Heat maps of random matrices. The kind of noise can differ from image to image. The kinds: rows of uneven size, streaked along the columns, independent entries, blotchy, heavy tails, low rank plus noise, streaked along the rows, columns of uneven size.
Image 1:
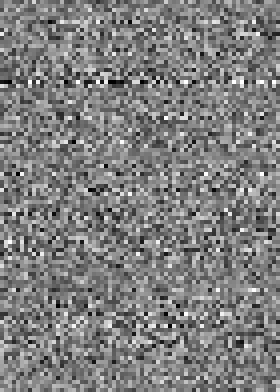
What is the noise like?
rows of uneven size
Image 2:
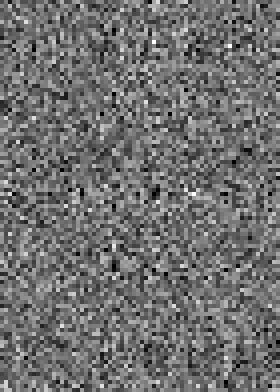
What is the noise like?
low rank plus noise
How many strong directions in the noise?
five to eight
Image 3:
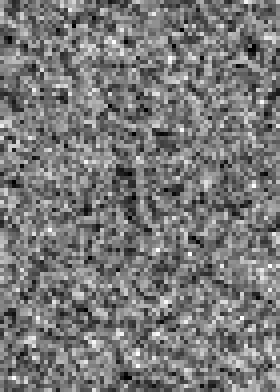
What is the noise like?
blotchy
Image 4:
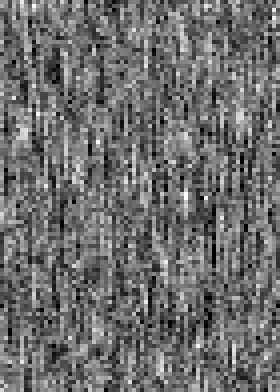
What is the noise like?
streaked along the columns
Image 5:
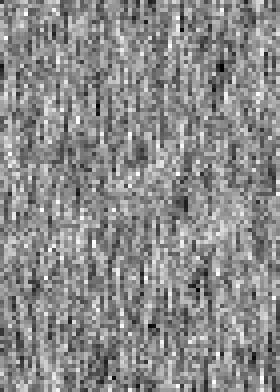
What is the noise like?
streaked along the columns
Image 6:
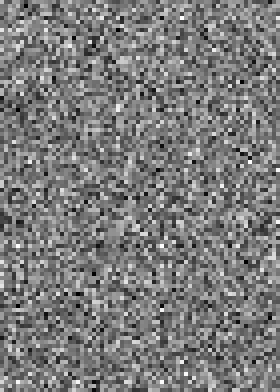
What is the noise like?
low rank plus noise
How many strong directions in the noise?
one
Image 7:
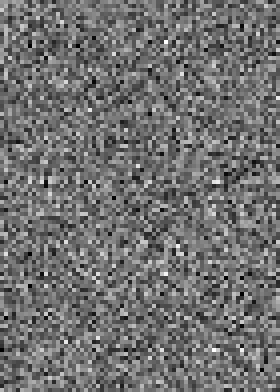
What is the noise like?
low rank plus noise
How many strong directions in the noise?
two
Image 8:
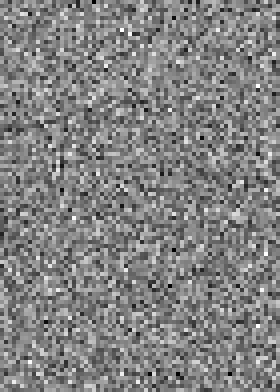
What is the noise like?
independent entries
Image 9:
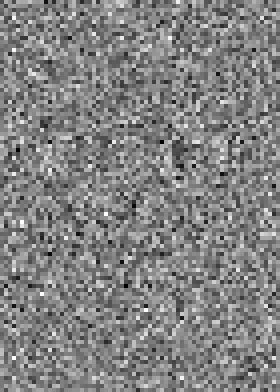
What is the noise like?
low rank plus noise
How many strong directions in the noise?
five to eight
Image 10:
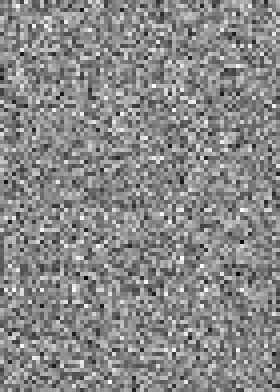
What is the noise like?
low rank plus noise
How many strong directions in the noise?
five to eight
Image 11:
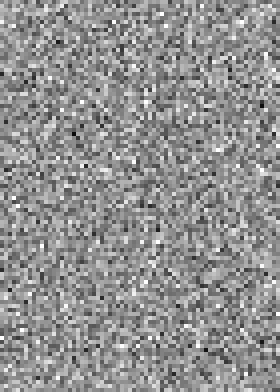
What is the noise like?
independent entries
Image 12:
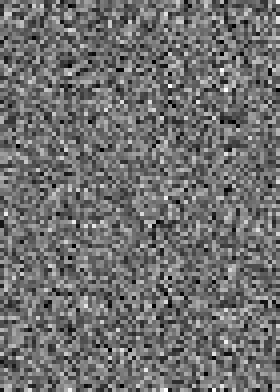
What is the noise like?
low rank plus noise
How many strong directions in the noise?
five to eight
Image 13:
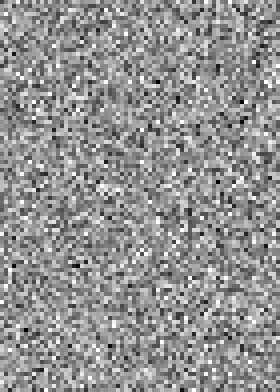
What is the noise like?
independent entries
